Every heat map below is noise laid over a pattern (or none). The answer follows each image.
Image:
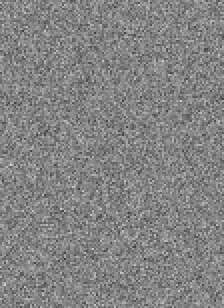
only noise
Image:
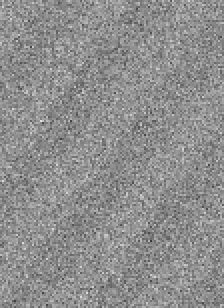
diagonal stripes
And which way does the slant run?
bottom left to top right
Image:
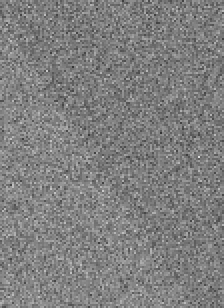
a sharp edge
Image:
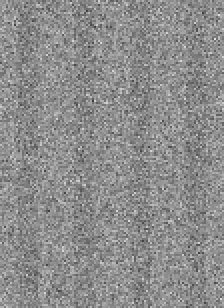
vertical stripes
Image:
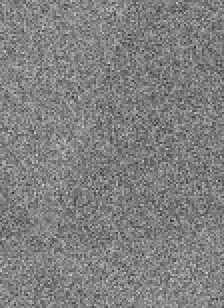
spokes from one point
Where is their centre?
bottom left
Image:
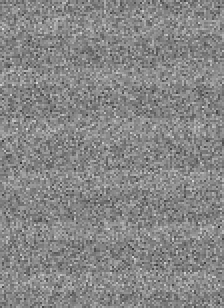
horizontal stripes
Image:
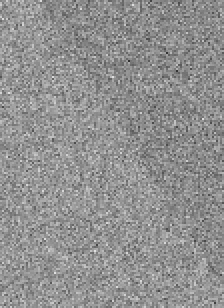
a sharp edge
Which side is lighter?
bottom left
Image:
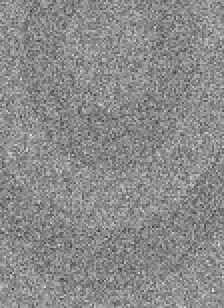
rings round one point
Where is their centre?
top middle
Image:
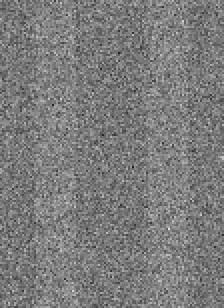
vertical stripes
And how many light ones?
2
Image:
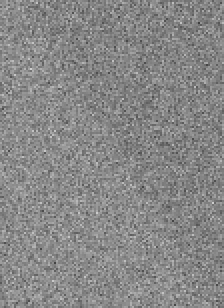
a sharp edge
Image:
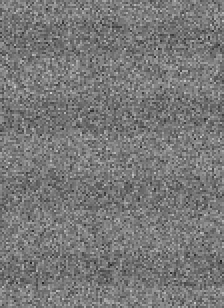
horizontal stripes
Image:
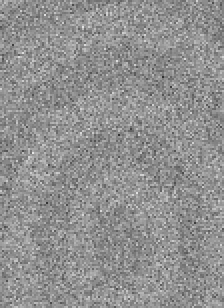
rings round one point
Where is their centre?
bottom middle
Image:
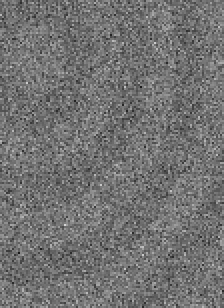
rings round one point
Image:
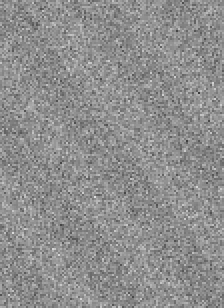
diagonal stripes
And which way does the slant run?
top left to bottom right
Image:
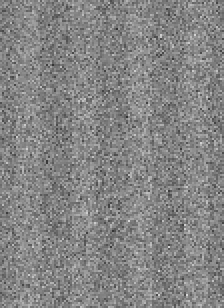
vertical stripes
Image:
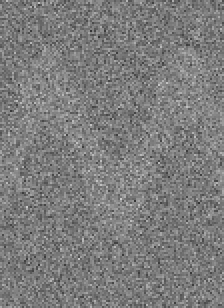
a wavy band
